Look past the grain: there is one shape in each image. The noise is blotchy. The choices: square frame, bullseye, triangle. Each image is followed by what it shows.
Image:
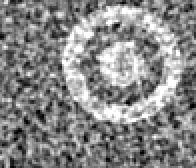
bullseye
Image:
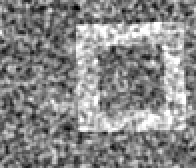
square frame
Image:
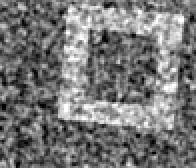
square frame
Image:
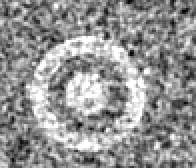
bullseye
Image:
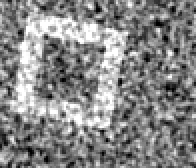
square frame
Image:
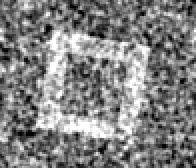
square frame
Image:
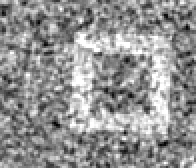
square frame
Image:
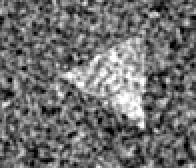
triangle
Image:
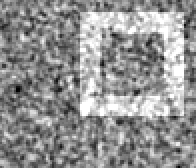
square frame
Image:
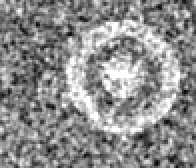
bullseye
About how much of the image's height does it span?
two thirds
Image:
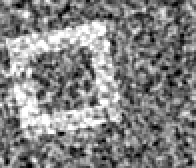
square frame
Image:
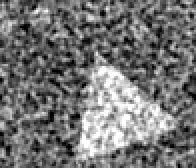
triangle
